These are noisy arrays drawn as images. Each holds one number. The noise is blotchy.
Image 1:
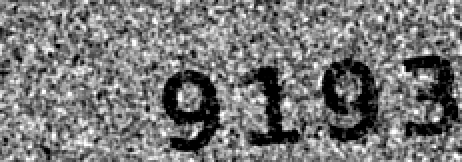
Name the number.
9193
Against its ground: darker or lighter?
darker
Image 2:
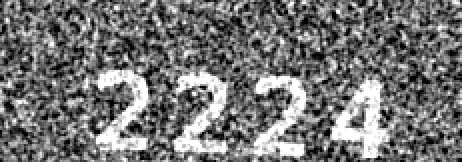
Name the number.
2224
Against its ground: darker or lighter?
lighter
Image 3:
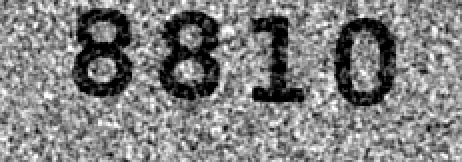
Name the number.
8810
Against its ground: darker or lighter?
darker
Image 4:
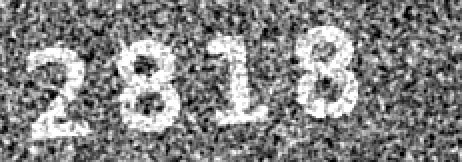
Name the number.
2818
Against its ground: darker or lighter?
lighter
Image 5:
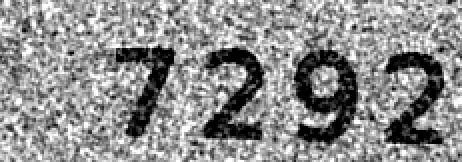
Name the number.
7292
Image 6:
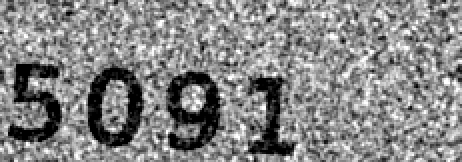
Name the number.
5091
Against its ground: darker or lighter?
darker
